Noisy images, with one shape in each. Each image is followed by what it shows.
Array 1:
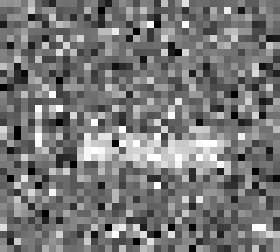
light bar
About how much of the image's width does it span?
half
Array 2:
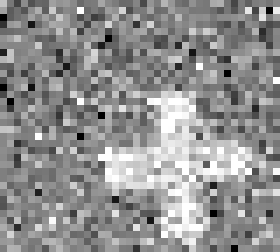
light cross
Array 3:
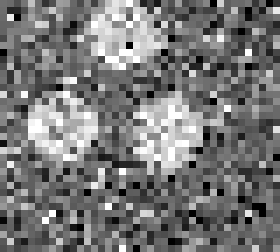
light three dots
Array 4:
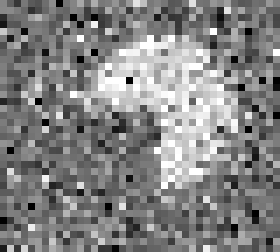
light disc with a wedge cut out
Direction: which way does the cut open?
down and left
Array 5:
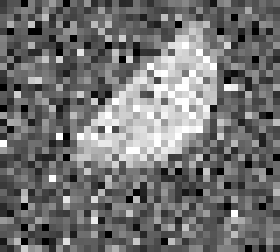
light half disc
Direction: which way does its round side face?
down and right
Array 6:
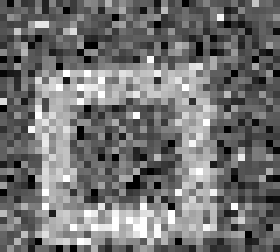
light square frame
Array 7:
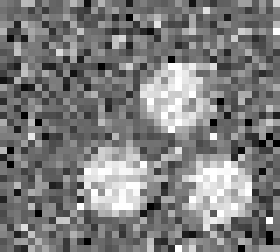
light three dots
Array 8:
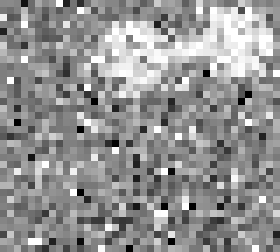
light dumbbell
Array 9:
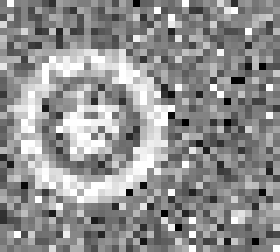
light bullseye
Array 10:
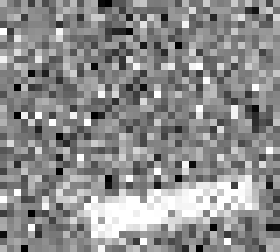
light bar
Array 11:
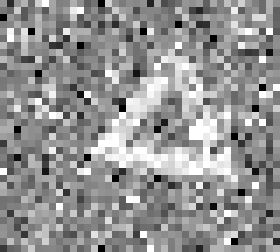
light triangle frame
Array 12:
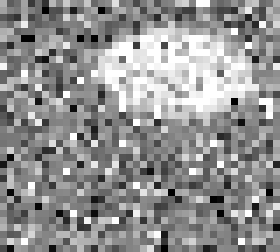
light ellipse
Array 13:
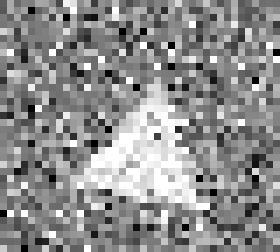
light triangle
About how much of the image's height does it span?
half
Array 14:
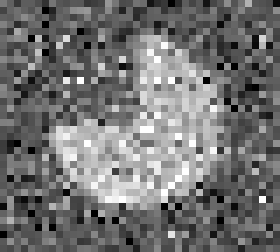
light disc with a wedge cut out
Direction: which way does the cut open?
up and left
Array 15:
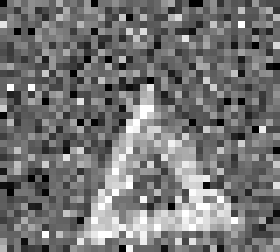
light triangle frame
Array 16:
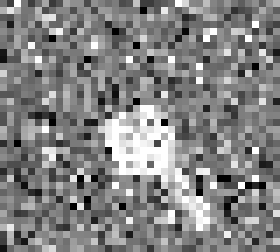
light lollipop
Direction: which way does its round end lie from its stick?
up and left
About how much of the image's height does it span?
half
